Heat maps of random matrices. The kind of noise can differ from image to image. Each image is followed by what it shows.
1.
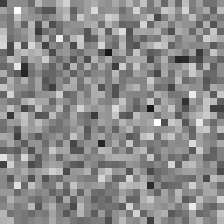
independent entries
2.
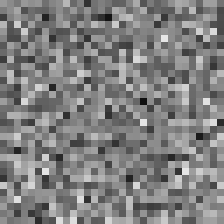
independent entries
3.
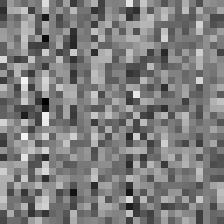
columns of uneven size
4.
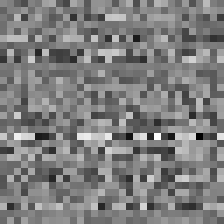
rows of uneven size
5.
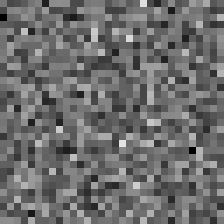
independent entries
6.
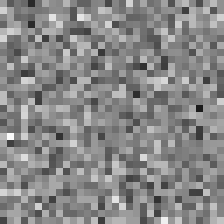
independent entries
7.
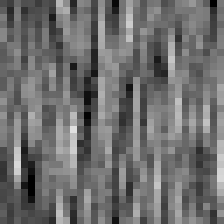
streaked along the columns
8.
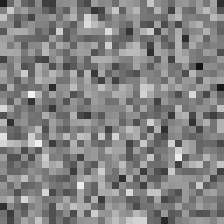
independent entries
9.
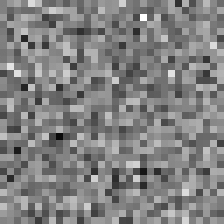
independent entries
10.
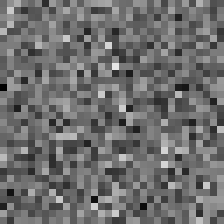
independent entries
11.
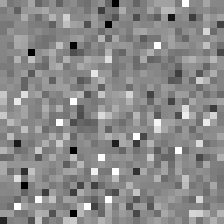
heavy tails
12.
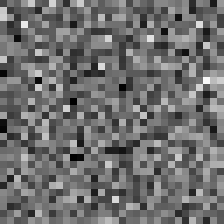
independent entries
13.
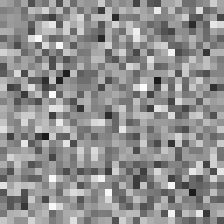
low rank plus noise
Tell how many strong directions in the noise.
five to eight
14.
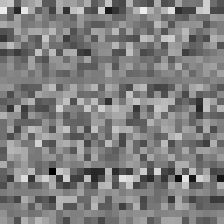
rows of uneven size
